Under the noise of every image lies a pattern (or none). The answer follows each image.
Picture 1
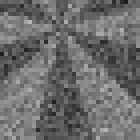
spokes from one point
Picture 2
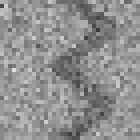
a wavy band
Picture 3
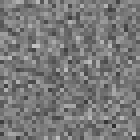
only noise
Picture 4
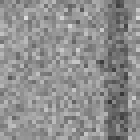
one vertical stripe
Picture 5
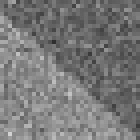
a sharp edge
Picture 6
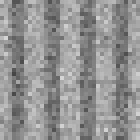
vertical stripes
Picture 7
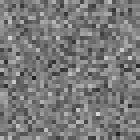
only noise
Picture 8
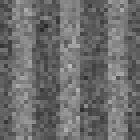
vertical stripes
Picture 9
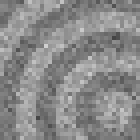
rings round one point
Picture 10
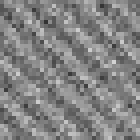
diagonal stripes
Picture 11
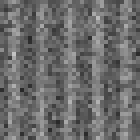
vertical stripes
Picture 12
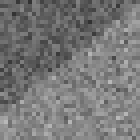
a sharp edge
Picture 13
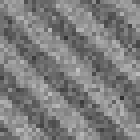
diagonal stripes
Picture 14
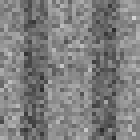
vertical stripes
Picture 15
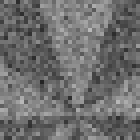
spokes from one point
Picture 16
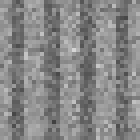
vertical stripes
